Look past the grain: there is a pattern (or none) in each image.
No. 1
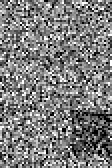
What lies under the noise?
one block
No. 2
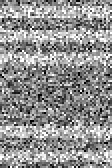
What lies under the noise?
bands of rows
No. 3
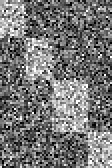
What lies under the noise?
blocks along the diagonal
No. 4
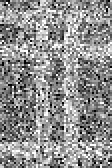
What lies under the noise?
bands of rows crossing bands of columns
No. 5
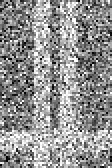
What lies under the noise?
bands of rows crossing bands of columns
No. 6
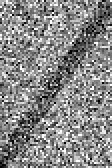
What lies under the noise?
a diagonal band
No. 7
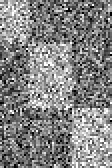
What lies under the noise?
blocks along the diagonal
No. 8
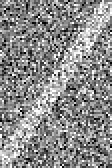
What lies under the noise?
a diagonal band
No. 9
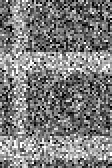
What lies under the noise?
bands of rows crossing bands of columns
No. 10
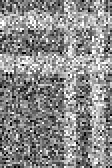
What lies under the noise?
bands of rows crossing bands of columns
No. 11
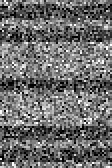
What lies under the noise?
bands of rows
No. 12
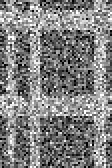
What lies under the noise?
bands of rows crossing bands of columns
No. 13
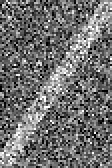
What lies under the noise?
a diagonal band
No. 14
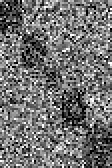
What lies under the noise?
blocks along the diagonal
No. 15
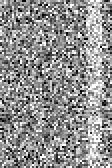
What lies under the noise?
one band of columns
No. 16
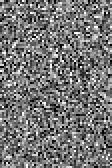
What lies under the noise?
only noise
